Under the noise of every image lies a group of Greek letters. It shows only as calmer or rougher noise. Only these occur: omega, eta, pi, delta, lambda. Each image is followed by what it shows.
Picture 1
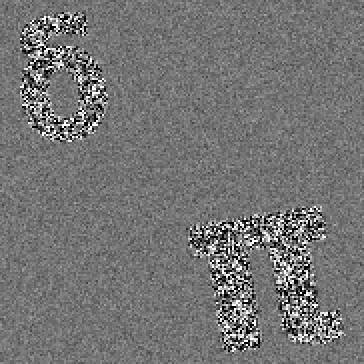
top left: rough delta; bottom right: rough pi
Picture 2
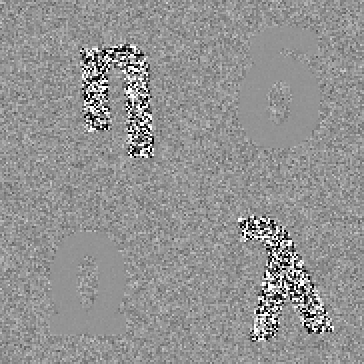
top left: rough eta; top right: calm delta; bottom left: calm omega; bottom right: rough lambda
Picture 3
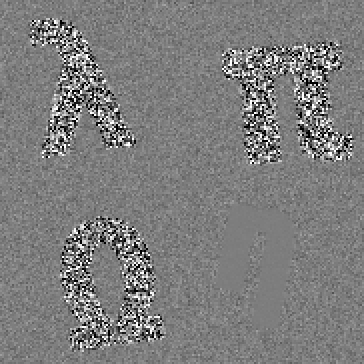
top left: rough lambda; top right: rough pi; bottom left: rough omega; bottom right: calm eta
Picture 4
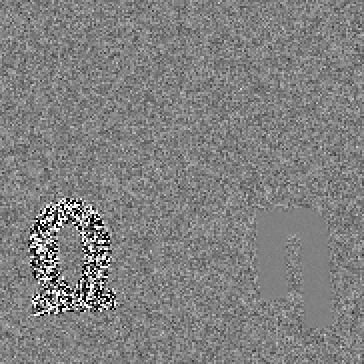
bottom left: rough omega; bottom right: calm eta
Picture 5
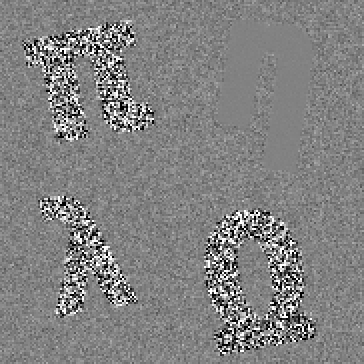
top left: rough pi; top right: calm eta; bottom left: rough lambda; bottom right: rough omega
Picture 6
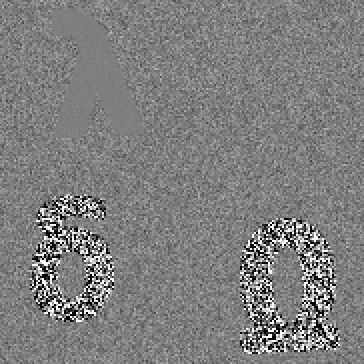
top left: calm lambda; bottom left: rough delta; bottom right: rough omega
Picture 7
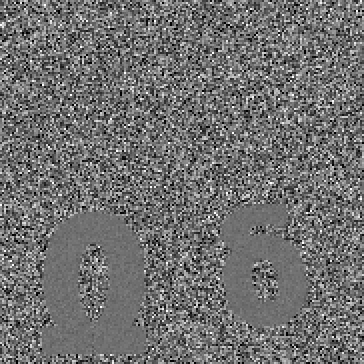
bottom left: calm omega; bottom right: calm delta
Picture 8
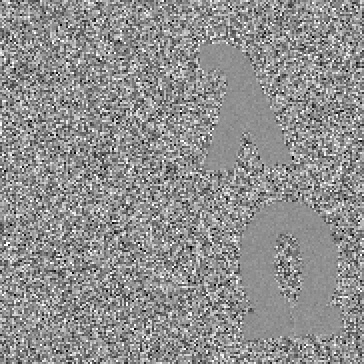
top right: calm lambda; bottom right: calm omega
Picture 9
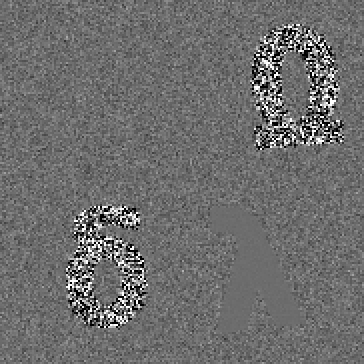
top right: rough omega; bottom left: rough delta; bottom right: calm lambda
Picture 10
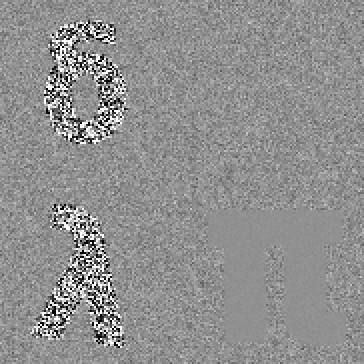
top left: rough delta; bottom left: rough lambda; bottom right: calm pi
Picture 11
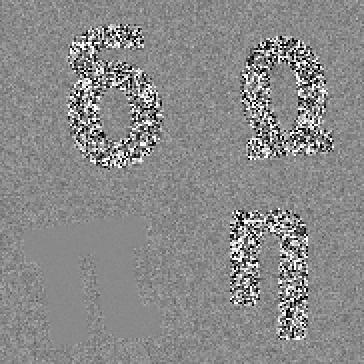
top left: rough delta; top right: rough omega; bottom left: calm pi; bottom right: rough eta
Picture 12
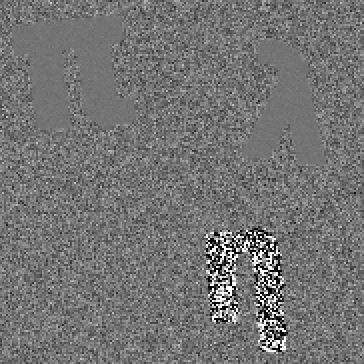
top left: calm pi; top right: calm lambda; bottom right: rough eta
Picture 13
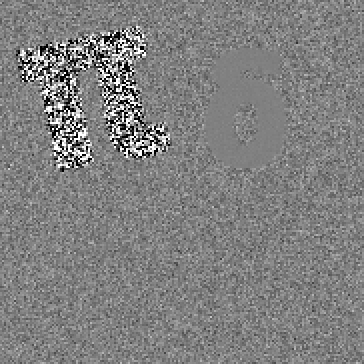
top left: rough pi; top right: calm delta
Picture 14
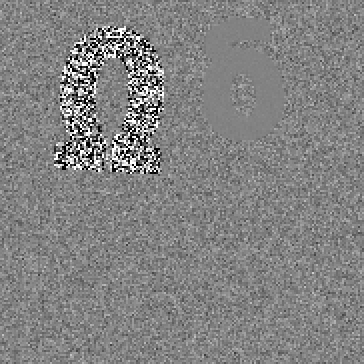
top left: rough omega; top right: calm delta
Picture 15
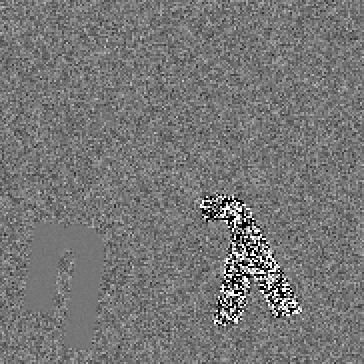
bottom left: calm eta; bottom right: rough lambda
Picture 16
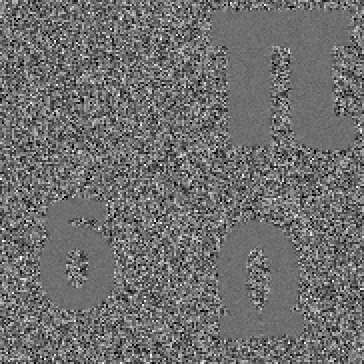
top right: calm pi; bottom left: calm delta; bottom right: calm omega
